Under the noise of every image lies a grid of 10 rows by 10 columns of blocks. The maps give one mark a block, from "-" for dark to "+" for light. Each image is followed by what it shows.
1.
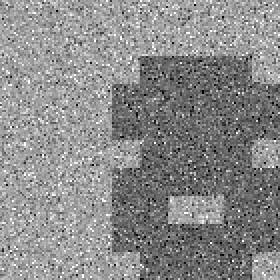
+ + + + + + + + + +
+ + + + + + + + + +
+ + + + + - - - - +
+ + + + - - - - - -
+ + + + - - - - - -
+ + + + + - - - - +
+ + + + - - - - - -
+ + + + - - + + - -
+ + + + - - - - - -
+ + + + + - - - - +
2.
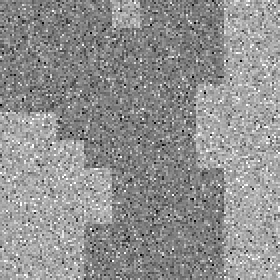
- - - - + - - - + +
- - - - - - - - + +
- - - - - - - - + +
- - - - - - - + + +
+ + - - - - - + + +
+ + + - - - - + + +
+ + + + - - - - + +
+ + + + - - - - + +
+ + + - - - - - + +
+ + + - - - - - + +
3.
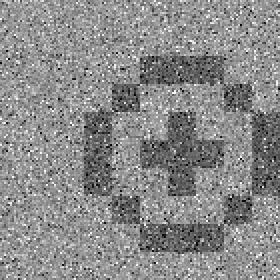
+ + + + + + + + + +
+ + + + + + + + + +
+ + + + + - - - + +
+ + + + - + + + - +
+ + + - + + - + + -
+ + + - + - - - + -
+ + + - + + - + + -
+ + + + - + + + - +
+ + + + + - - - + +
+ + + + + + + + + +
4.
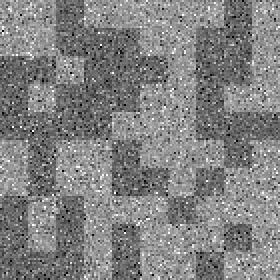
+ + - + + + + + - +
+ + - - - + + - - +
- - + - - - + - - +
- + - - - + + - + +
- - - - + + + - - -
+ - + + - + + + - +
+ - + + - - + - + +
- + - + + + - + + +
- + - + - + + + - +
- - - + - + + - + +
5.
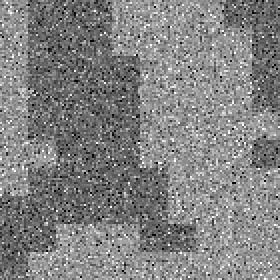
+ - - - + + + + - -
+ - - - + + + + + -
+ - - - - + + + + -
+ - - - - + + + + -
+ - - - - + + + + +
+ + - - - + + + + -
+ - - - - - + + + +
- - - - - - + + + +
- - + + + - - + + +
- + + + + + + + + +
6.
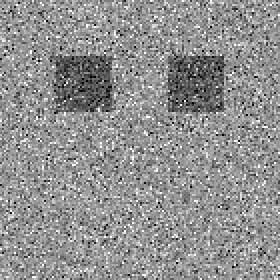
+ + + + + + + + + +
+ + + + + + + + + +
+ + - - + + - - + +
+ + - - + + - - + +
+ + + + + + + + + +
+ + + + + + + + + +
+ + + + + + + + + +
+ + + + + + + + + +
+ + + + + + + + + +
+ + + + + + + + + +
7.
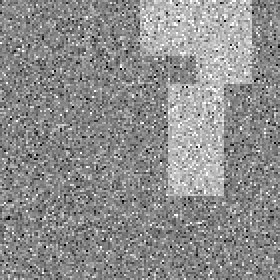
- - - - - + + + + -
- - - - - + + + + -
- - - - - - - + + -
- - - - - - + + - -
- - - - - - + + - -
- - - - - - + + - -
- - - - - - + + - -
- - - - - - - - - -
- - - - - - - - - -
- - - - - - - - - -
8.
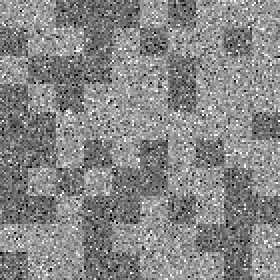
+ + - - - + - + + +
- + + - + - + + - +
+ - - - + + - + + +
- + - + + + - + + +
- - + + + + + + + -
- - + - + - + - + +
- + - + - - + + - +
- - + - - + - + - -
+ + + - + + + - - +
- + + - - + + + - +
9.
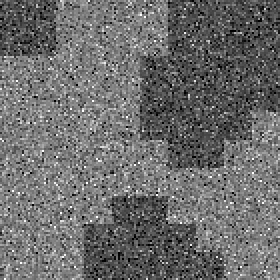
- - + + + + - - - -
- - + + + + - - - -
+ + + + + - - - - -
+ + + + + - - - - -
+ + + + + - - - - +
+ + + + + + - - + +
+ + + + + + + + + +
+ + + + - - + + + +
+ + + - - - - + + +
+ + + - - - - - + +
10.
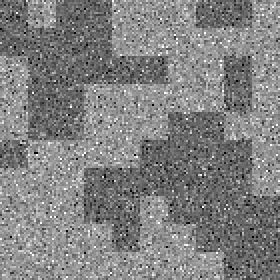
- + - - + + + - - +
- - - - + + + + + +
+ - - - - - + + - +
+ - - + + + + + - +
+ - - + + + - - + +
- + + + + - - - - +
+ + + - - - - - - +
+ + + - - + - - - -
+ + + + - + + - - -
+ + + + + + + + - -
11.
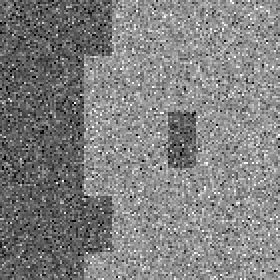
- - - - + + + + + +
- - - - + + + + + +
- - - + + + + + + +
- - - + + + + + + +
- - - + + + - + + +
- - - + + + - + + +
- - - + + + + + + +
- - - - + + + + + +
- - - - + + + + + +
- - - + + + + + + +
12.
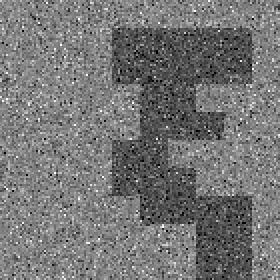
+ + + + + + + + + +
+ + + + - - - - - +
+ + + + - - - - - +
+ + + + + - - + + +
+ + + + + - - - + +
+ + + + - - + + + +
+ + + + - - - + + +
+ + + + + - - - - +
+ + + + + + + - - +
+ + + + + + + - - +
